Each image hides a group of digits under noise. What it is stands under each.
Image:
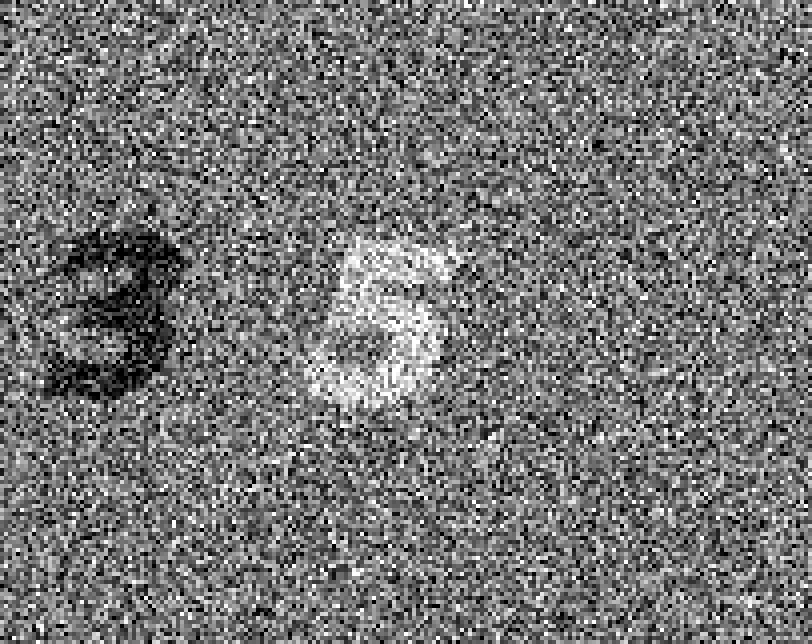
middle left: dark 3; centre: light 5
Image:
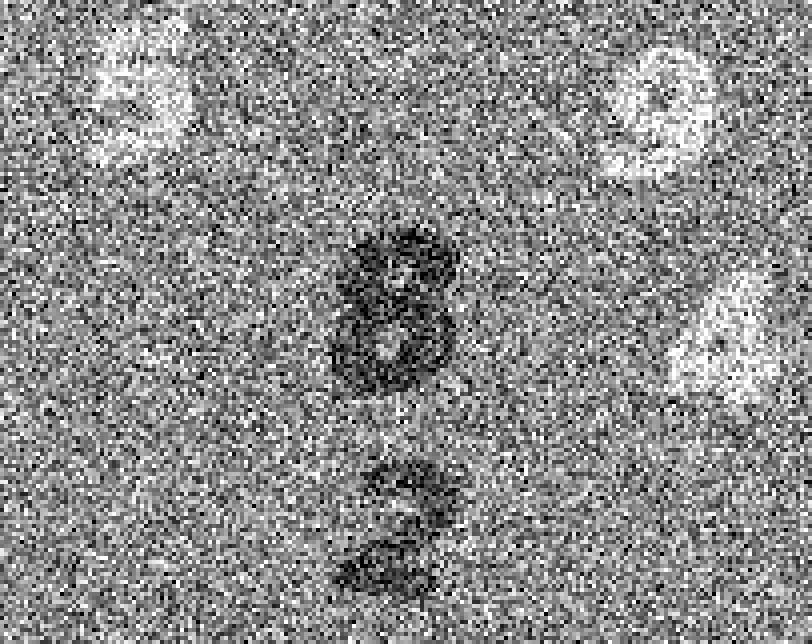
top left: light 5; top right: light 9; centre: dark 8; middle right: light 4; bottom middle: dark 2
